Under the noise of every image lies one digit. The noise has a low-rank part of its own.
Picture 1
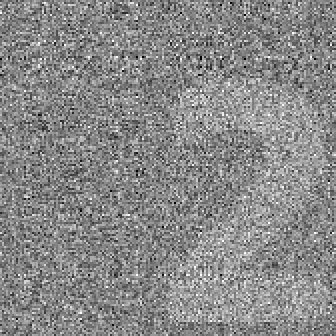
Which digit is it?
2
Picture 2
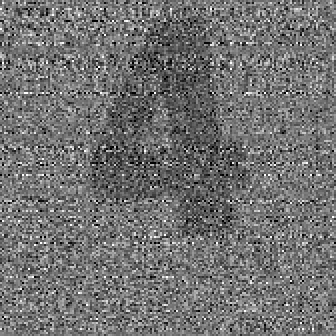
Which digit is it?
4
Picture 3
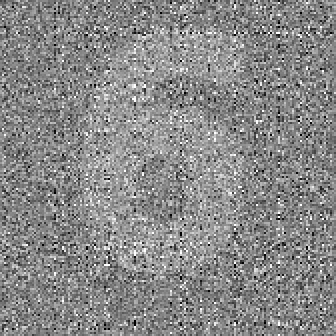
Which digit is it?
6
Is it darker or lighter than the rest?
lighter
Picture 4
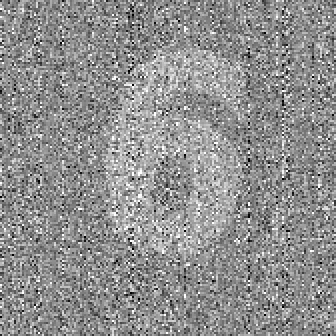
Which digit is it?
6
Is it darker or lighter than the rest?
lighter
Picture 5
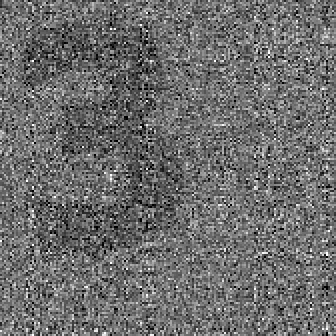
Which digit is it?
3
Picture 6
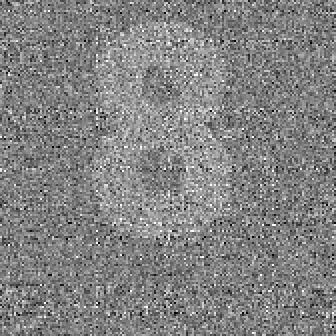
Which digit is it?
8
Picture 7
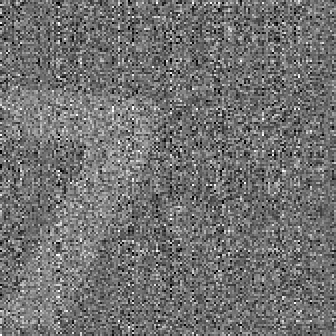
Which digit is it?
7
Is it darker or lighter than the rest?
lighter
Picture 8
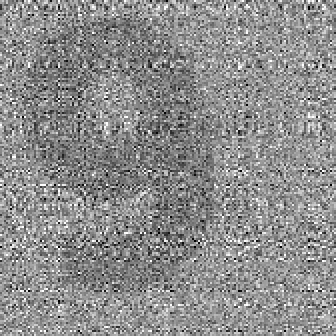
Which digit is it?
9
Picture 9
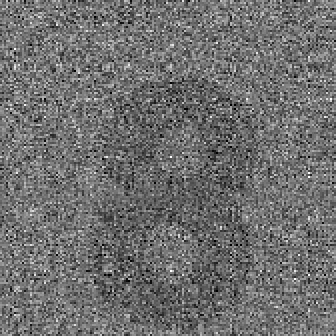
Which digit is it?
8
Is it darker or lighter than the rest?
darker
